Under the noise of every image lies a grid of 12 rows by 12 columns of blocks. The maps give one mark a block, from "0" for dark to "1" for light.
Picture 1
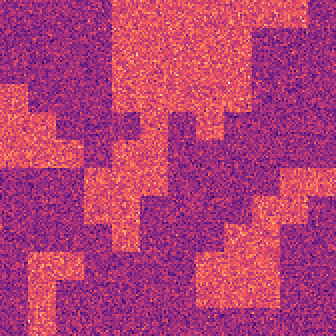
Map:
0 0 0 0 1 1 1 1 1 1 1 0
0 0 0 0 1 1 1 1 1 0 0 0
0 0 0 0 1 1 1 1 1 0 0 0
1 0 0 0 1 1 1 1 1 0 0 0
1 1 0 0 0 1 0 1 0 0 0 0
1 1 1 0 1 1 0 0 0 0 0 0
0 0 0 1 1 1 0 0 0 0 1 1
0 0 0 1 1 0 0 0 0 1 1 0
0 0 0 0 1 0 0 0 1 1 0 0
0 1 1 0 0 0 0 1 1 1 0 0
0 1 0 0 0 0 0 1 1 1 0 0
0 1 0 0 0 0 0 0 0 0 0 0
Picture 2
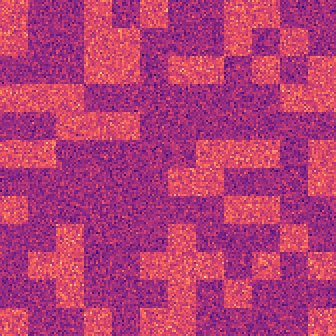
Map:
1 0 0 1 0 1 0 0 1 1 0 0
1 0 0 1 1 0 0 0 1 0 1 0
0 0 0 1 1 0 1 1 0 1 0 1
1 1 1 0 0 0 0 0 0 0 1 1
0 0 1 1 1 0 0 0 0 0 0 0
1 1 0 0 0 0 0 1 1 1 0 1
0 0 0 0 0 0 1 1 0 0 0 1
1 0 0 0 0 0 0 0 1 1 0 0
0 0 1 0 0 0 1 0 0 0 1 0
0 1 1 0 0 1 1 1 0 1 0 1
0 0 1 0 0 0 1 0 1 0 0 0
1 0 0 1 0 1 1 0 0 0 0 1
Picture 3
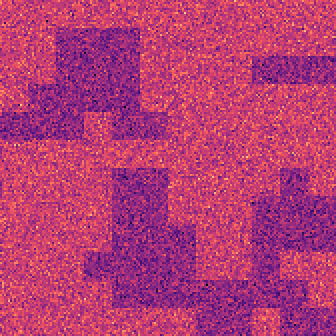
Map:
1 1 1 1 1 1 1 1 1 1 1 1
1 1 0 0 0 1 1 1 1 1 1 1
1 1 0 0 0 1 1 1 1 0 0 0
1 0 0 0 0 1 1 1 1 1 1 1
0 0 0 1 0 0 1 1 1 1 1 1
1 1 1 1 1 1 1 1 1 1 1 1
1 1 1 1 0 0 1 1 1 1 0 1
1 1 1 1 0 0 1 1 1 0 0 0
1 1 1 1 0 0 0 1 1 0 0 0
1 1 1 0 0 0 0 1 1 0 1 1
1 1 1 1 0 0 0 0 0 0 0 1
1 1 1 1 1 1 1 0 0 1 0 0
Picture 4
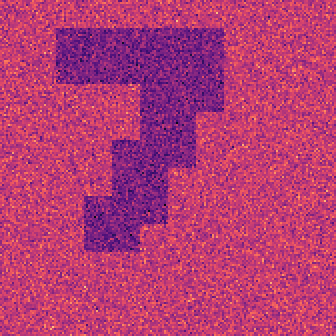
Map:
1 1 1 1 1 1 1 1 1 1 1 1
1 1 0 0 0 0 0 0 1 1 1 1
1 1 0 0 0 0 0 0 1 1 1 1
1 1 1 1 1 0 0 0 1 1 1 1
1 1 1 1 1 0 0 1 1 1 1 1
1 1 1 1 0 0 0 1 1 1 1 1
1 1 1 1 0 0 1 1 1 1 1 1
1 1 1 0 0 0 1 1 1 1 1 1
1 1 1 0 0 1 1 1 1 1 1 1
1 1 1 1 1 1 1 1 1 1 1 1
1 1 1 1 1 1 1 1 1 1 1 1
1 1 1 1 1 1 1 1 1 1 1 1
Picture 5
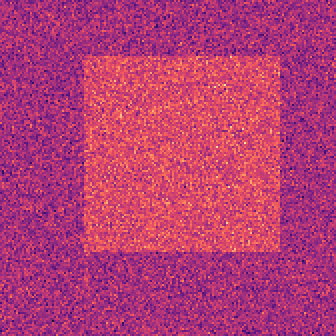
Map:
0 0 0 0 0 0 0 0 0 0 0 0
0 0 0 0 0 0 0 0 0 0 0 0
0 0 0 1 1 1 1 1 1 1 0 0
0 0 0 1 1 1 1 1 1 1 0 0
0 0 0 1 1 1 1 1 1 1 0 0
0 0 0 1 1 1 1 1 1 1 0 0
0 0 0 1 1 1 1 1 1 1 0 0
0 0 0 1 1 1 1 1 1 1 0 0
0 0 0 1 1 1 1 1 1 1 0 0
0 0 0 0 0 0 0 0 0 0 0 0
0 0 0 0 0 0 0 0 0 0 0 0
0 0 0 0 0 0 0 0 0 0 0 0
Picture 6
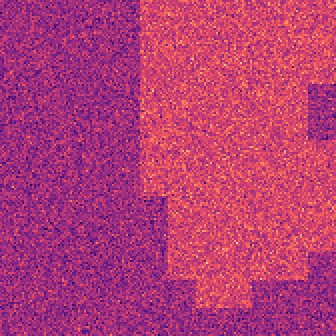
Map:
0 0 0 0 0 1 1 1 1 1 1 1
0 0 0 0 0 1 1 1 1 1 1 1
0 0 0 0 0 1 1 1 1 1 1 1
0 0 0 0 0 1 1 1 1 1 1 0
0 0 0 0 0 1 1 1 1 1 1 0
0 0 0 0 0 1 1 1 1 1 1 1
0 0 0 0 0 1 1 1 1 1 1 1
0 0 0 0 0 0 1 1 1 1 1 1
0 0 0 0 0 0 1 1 1 1 1 1
0 0 0 0 0 0 1 1 1 1 1 0
0 0 0 0 0 0 0 1 1 0 0 0
0 0 0 0 0 0 0 0 0 0 0 0
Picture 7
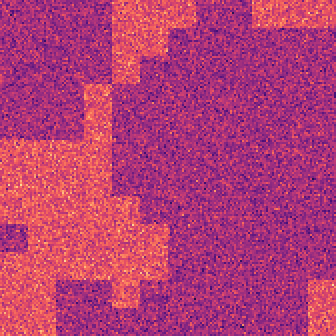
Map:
0 0 0 0 1 1 1 0 0 1 1 1
0 0 0 0 1 1 0 0 0 0 0 0
0 0 0 0 1 0 0 0 0 0 0 0
0 0 0 1 0 0 0 0 0 0 0 0
0 0 0 1 0 0 0 0 0 0 0 0
1 1 1 1 0 0 0 0 0 0 0 0
1 1 1 1 0 0 0 0 0 0 0 0
1 1 1 1 1 0 0 0 0 0 0 0
0 1 1 1 1 1 0 0 0 0 0 0
1 1 1 1 1 1 0 0 0 0 0 0
1 1 0 0 1 0 0 0 0 0 0 1
1 1 0 0 0 0 0 0 0 0 0 1
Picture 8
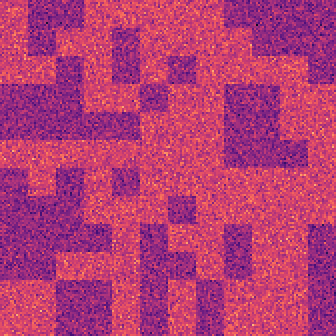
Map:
1 0 0 1 1 1 1 1 0 0 0 0
1 0 1 1 0 1 1 1 1 0 0 0
1 1 0 1 0 1 0 1 1 1 1 0
0 0 0 1 1 0 1 1 0 0 1 1
0 0 0 0 0 1 1 1 0 0 1 1
1 1 1 1 1 1 1 1 0 0 0 1
0 1 0 1 0 1 1 1 1 1 1 1
0 0 0 1 1 1 0 1 1 1 1 1
0 0 0 0 1 0 1 1 0 1 1 0
0 0 1 1 1 0 0 1 0 1 1 0
1 1 0 0 1 0 1 0 1 1 1 0
1 1 0 0 1 0 1 0 1 1 1 0
